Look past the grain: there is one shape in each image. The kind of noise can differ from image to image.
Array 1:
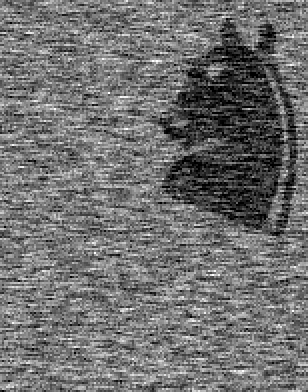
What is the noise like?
streaked along the rows
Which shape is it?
chess knight
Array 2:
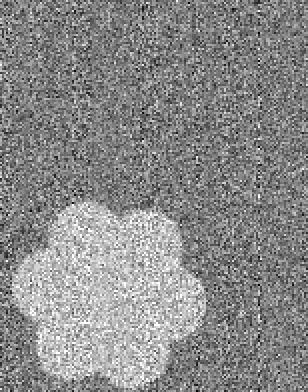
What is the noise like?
columns of uneven size
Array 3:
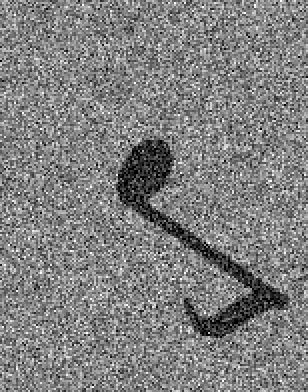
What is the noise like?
independent entries
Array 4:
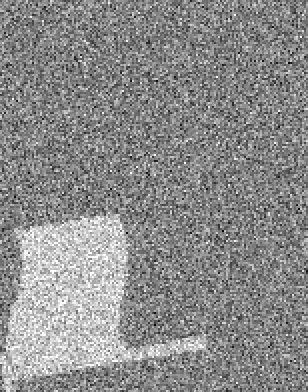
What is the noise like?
independent entries
